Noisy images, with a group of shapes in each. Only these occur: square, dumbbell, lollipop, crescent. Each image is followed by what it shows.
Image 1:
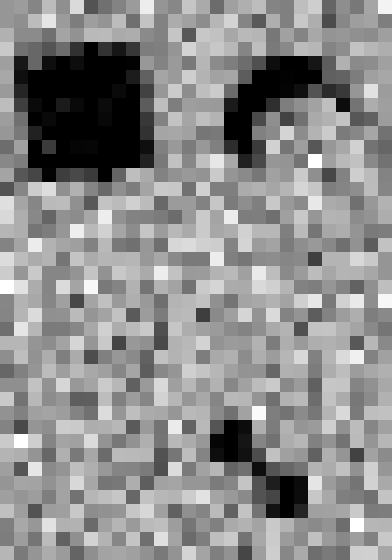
top left: square; top right: crescent; bottom right: dumbbell
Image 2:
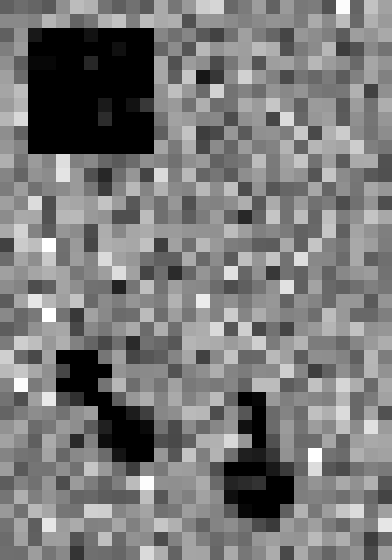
top left: square; bottom left: dumbbell; bottom right: lollipop
